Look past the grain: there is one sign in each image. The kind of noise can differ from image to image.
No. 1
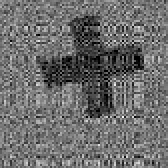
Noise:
low rank plus noise
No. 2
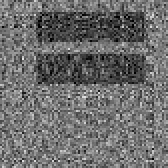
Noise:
low rank plus noise
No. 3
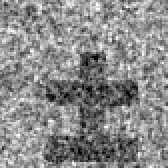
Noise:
blotchy
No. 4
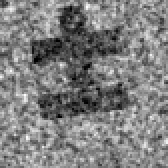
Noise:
blotchy
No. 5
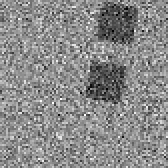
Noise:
low rank plus noise
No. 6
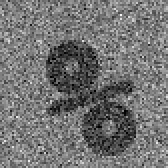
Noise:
independent entries
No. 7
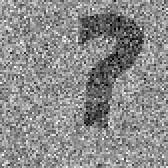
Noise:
independent entries
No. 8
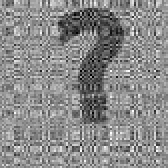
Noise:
low rank plus noise
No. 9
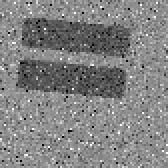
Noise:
heavy tails
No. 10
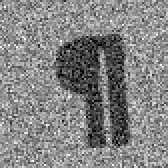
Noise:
independent entries
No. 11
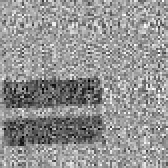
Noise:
low rank plus noise
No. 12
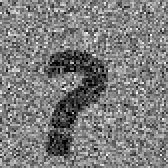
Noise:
low rank plus noise
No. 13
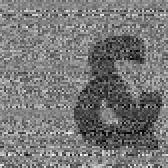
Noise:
rows of uneven size
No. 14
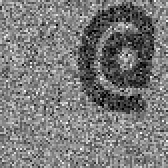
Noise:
independent entries
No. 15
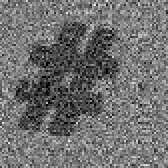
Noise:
low rank plus noise
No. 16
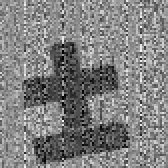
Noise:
columns of uneven size
